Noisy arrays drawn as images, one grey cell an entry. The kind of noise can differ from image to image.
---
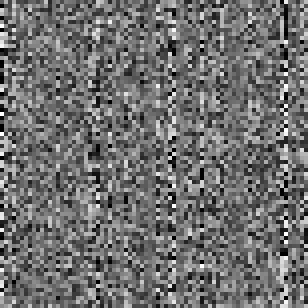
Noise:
columns of uneven size
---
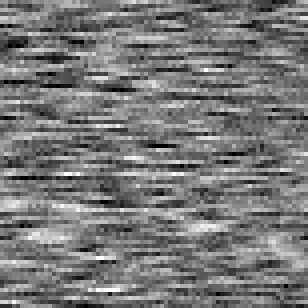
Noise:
streaked along the rows
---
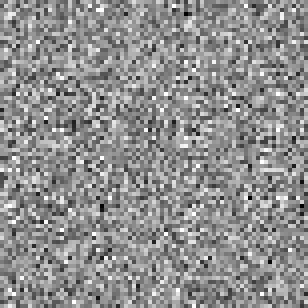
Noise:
low rank plus noise
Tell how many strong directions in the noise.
five to eight
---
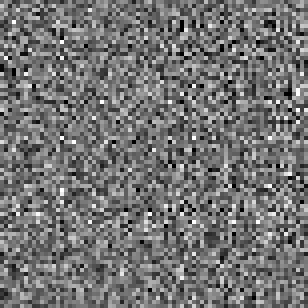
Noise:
low rank plus noise
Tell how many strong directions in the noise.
five to eight
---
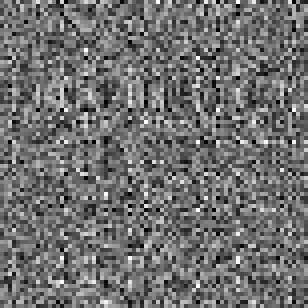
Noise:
low rank plus noise
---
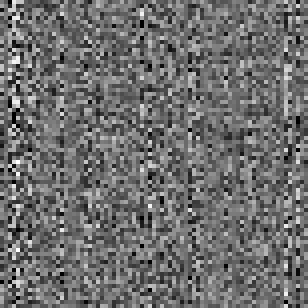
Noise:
columns of uneven size
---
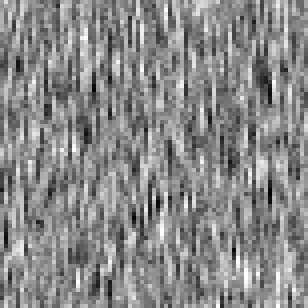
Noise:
streaked along the columns
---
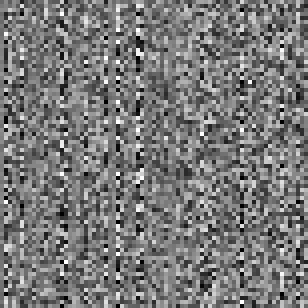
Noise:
columns of uneven size
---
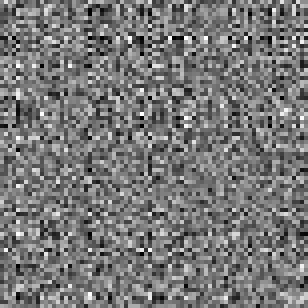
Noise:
low rank plus noise
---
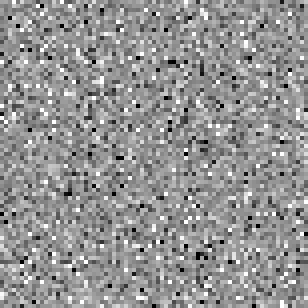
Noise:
heavy tails
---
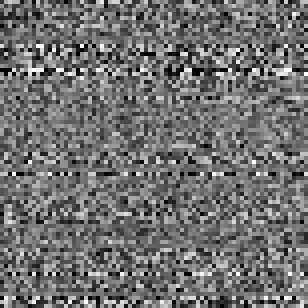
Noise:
rows of uneven size
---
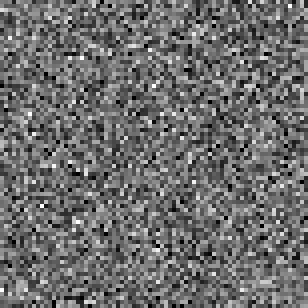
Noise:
independent entries
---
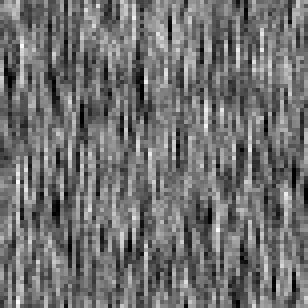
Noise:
streaked along the columns
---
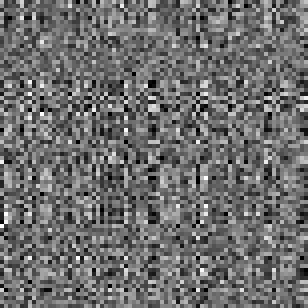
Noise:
low rank plus noise
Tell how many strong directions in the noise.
one
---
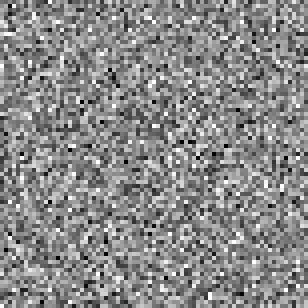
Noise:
independent entries
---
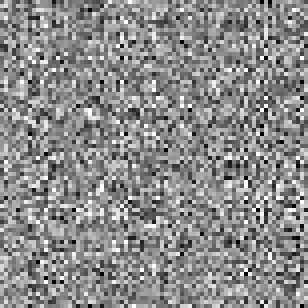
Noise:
low rank plus noise
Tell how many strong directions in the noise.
three or four
